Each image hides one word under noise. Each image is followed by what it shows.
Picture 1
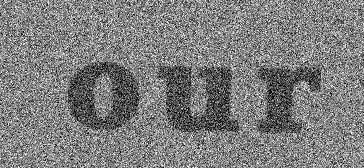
our
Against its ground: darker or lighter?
darker
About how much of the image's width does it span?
two thirds
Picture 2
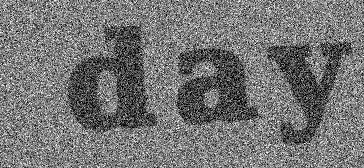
day
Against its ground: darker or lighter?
darker
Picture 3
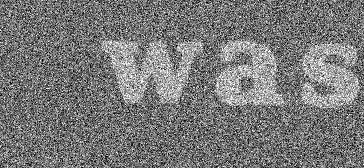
was
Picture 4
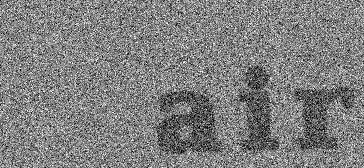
air
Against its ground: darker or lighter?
darker
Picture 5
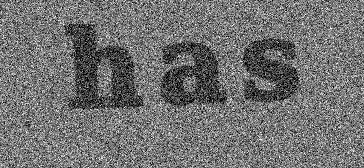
has
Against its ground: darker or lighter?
darker
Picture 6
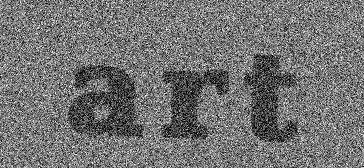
art
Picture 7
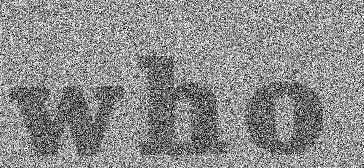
who
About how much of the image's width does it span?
nearly all
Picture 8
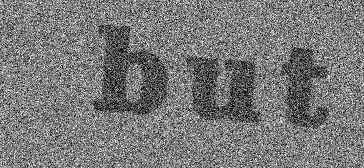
but
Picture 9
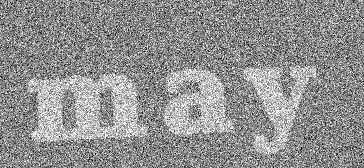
may
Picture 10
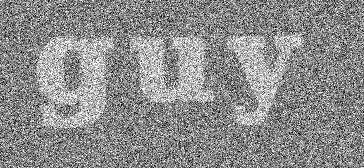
guy
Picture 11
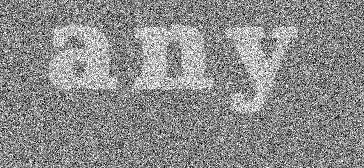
any
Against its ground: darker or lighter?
lighter
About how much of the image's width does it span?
two thirds
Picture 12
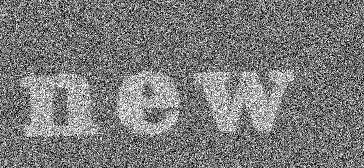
new
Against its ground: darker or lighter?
lighter
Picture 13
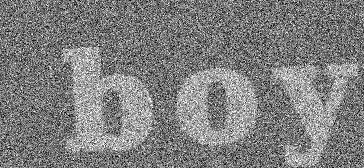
boy
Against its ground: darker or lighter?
lighter
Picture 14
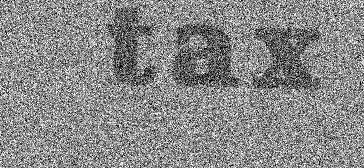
tax
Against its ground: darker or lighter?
darker
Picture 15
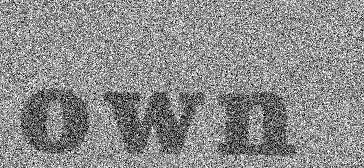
own
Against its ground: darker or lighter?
darker
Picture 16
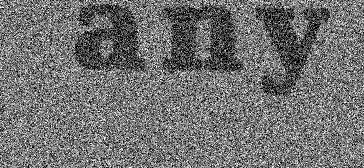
any
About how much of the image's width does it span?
two thirds
